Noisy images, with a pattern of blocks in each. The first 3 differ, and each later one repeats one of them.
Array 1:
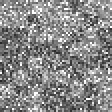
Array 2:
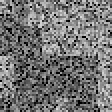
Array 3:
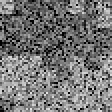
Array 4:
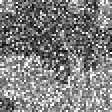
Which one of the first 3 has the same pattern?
3
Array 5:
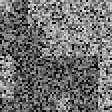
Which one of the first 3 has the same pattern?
2
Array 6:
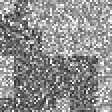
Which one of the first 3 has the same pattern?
2
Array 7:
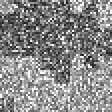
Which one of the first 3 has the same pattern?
3
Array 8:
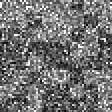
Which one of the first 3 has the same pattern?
1
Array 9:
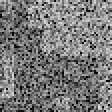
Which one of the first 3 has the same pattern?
2
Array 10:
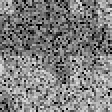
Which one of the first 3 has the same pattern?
3
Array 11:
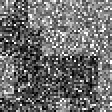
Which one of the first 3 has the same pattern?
2
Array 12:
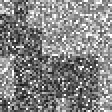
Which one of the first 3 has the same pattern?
2
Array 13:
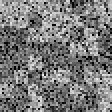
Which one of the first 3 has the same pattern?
1
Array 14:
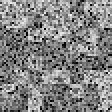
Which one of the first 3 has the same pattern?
1
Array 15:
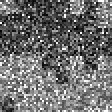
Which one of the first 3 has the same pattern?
3
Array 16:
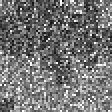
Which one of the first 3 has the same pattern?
3
